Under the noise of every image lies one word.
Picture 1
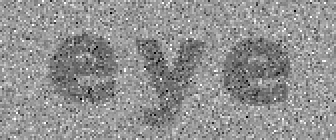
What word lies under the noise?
eye
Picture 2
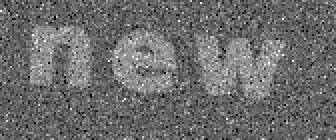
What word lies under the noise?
new
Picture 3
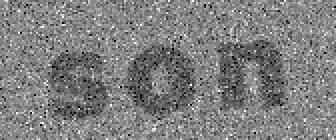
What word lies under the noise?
son
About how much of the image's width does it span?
two thirds
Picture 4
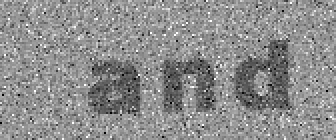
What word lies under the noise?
and
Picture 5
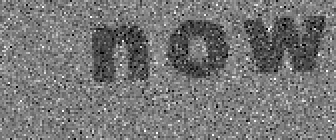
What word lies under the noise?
now
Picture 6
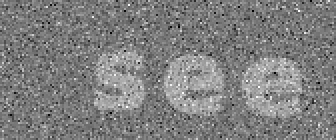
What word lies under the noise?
see
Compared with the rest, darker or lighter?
lighter
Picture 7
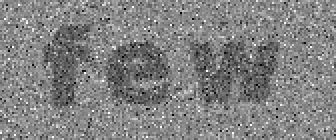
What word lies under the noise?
few
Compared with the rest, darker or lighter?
darker
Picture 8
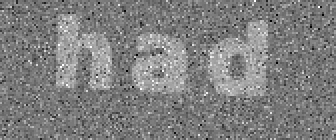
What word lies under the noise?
had
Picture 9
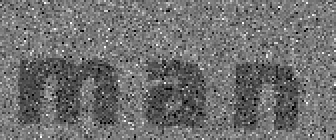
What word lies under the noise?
man
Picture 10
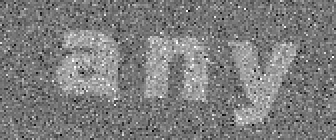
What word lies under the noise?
any
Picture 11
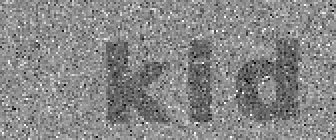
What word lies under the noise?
kid
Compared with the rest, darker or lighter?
darker
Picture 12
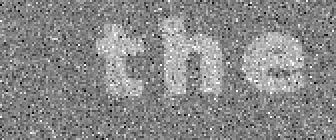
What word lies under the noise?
the
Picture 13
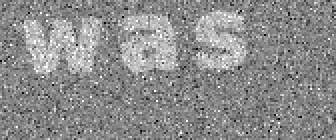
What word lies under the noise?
was
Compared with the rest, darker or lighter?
lighter
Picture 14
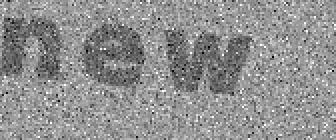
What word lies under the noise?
new
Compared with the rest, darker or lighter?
darker
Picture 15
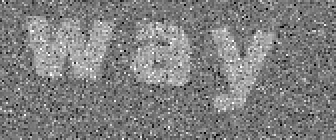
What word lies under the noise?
way
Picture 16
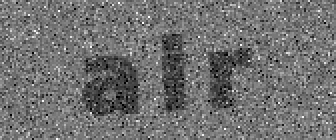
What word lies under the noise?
air
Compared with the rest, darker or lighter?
darker
